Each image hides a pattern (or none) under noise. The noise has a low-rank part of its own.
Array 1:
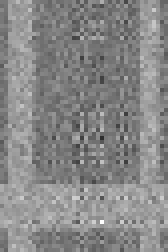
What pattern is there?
bands of rows crossing bands of columns
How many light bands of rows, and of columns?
1 and 2
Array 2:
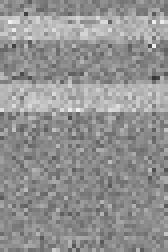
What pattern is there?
bands of rows
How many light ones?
2
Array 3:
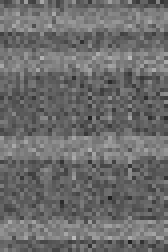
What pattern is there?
bands of rows
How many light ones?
4
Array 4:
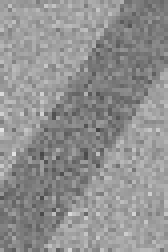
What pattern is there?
a diagonal band
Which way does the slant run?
bottom left to top right
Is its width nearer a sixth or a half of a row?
a half
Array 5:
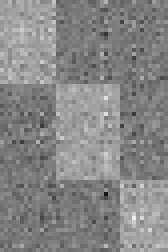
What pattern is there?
blocks along the diagonal
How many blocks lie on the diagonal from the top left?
3
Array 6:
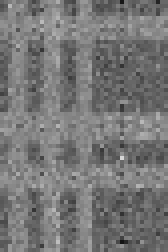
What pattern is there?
bands of rows crossing bands of columns
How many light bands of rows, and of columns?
3 and 3
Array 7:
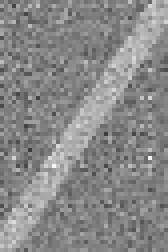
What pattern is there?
a diagonal band
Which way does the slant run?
bottom left to top right
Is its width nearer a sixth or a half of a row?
a sixth
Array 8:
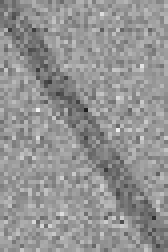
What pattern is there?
a diagonal band
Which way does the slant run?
top left to bottom right
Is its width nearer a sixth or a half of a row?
a sixth
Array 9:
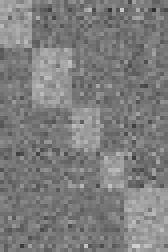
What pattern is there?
blocks along the diagonal
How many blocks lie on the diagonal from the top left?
5
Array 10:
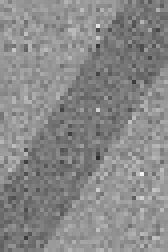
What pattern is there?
a diagonal band
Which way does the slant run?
bottom left to top right
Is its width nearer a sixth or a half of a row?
a half
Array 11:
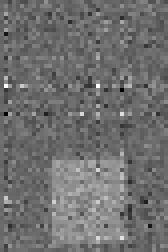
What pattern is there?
one block
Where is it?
bottom middle
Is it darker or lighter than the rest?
lighter
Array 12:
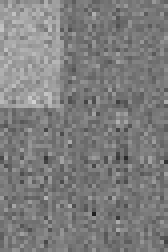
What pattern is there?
one block
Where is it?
top left
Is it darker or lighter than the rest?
lighter
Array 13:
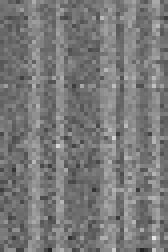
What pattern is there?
bands of columns
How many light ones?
5
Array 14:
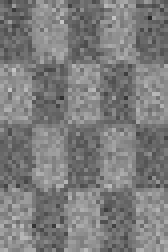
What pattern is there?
a checkerboard
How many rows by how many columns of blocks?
4 by 5
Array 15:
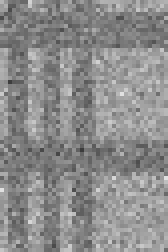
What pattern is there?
bands of rows crossing bands of columns
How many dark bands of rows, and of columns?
2 and 3
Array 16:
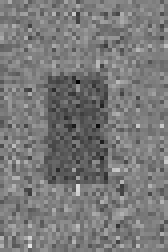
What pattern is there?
one block
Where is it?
centre
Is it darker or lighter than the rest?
darker
